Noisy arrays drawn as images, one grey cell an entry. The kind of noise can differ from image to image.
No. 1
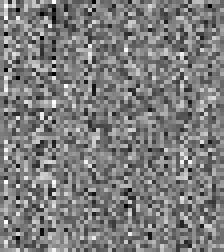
columns of uneven size
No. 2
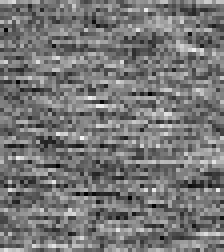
streaked along the rows
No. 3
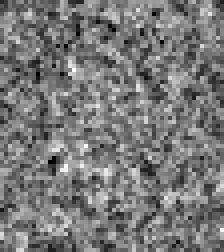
blotchy
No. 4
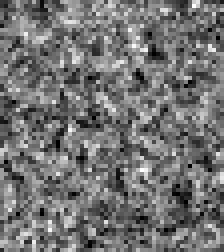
blotchy
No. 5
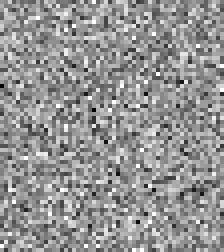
independent entries
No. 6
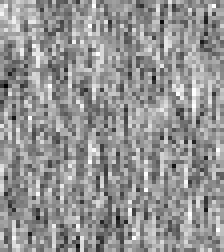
streaked along the columns
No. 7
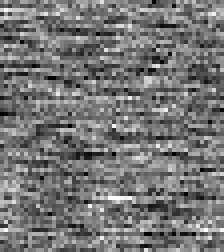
streaked along the rows
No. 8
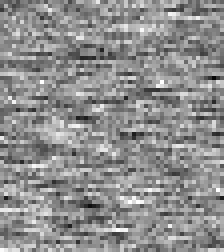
streaked along the rows
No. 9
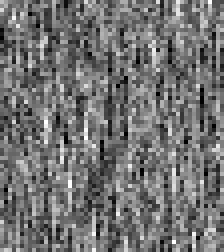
streaked along the columns
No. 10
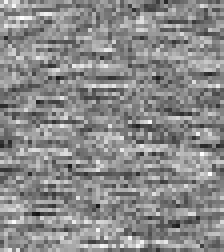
streaked along the rows
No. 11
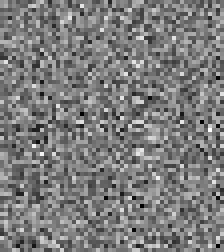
low rank plus noise
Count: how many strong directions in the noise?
two
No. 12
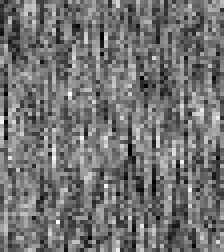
streaked along the columns
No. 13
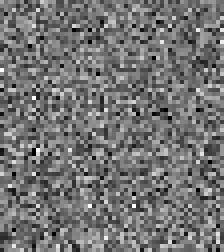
low rank plus noise
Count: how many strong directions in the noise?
two
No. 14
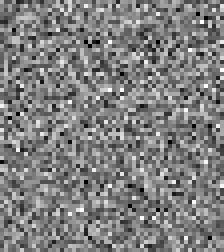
independent entries
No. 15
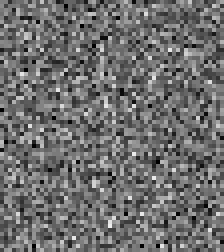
independent entries
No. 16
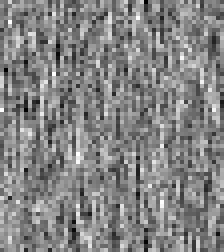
streaked along the columns
